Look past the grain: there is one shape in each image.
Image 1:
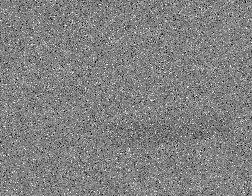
bar
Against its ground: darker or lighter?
darker
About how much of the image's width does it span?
half
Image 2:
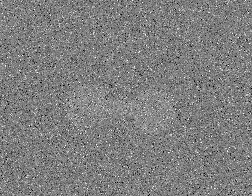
dumbbell
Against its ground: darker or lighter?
lighter
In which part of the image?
centre
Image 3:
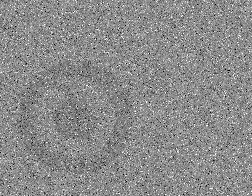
bullseye
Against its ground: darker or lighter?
darker
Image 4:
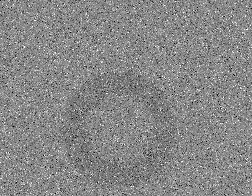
ring
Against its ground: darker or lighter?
darker
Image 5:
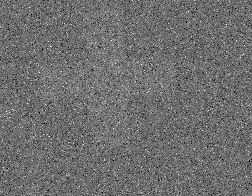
cross
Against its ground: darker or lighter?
lighter
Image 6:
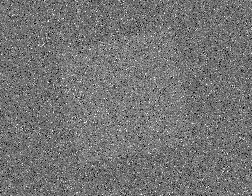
square
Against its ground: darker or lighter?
lighter
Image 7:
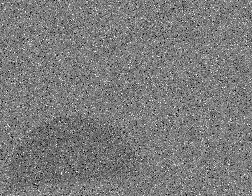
half disc
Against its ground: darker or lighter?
darker
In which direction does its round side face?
up
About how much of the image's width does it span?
half
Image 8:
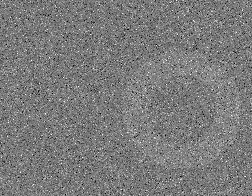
ring
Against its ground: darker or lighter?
lighter
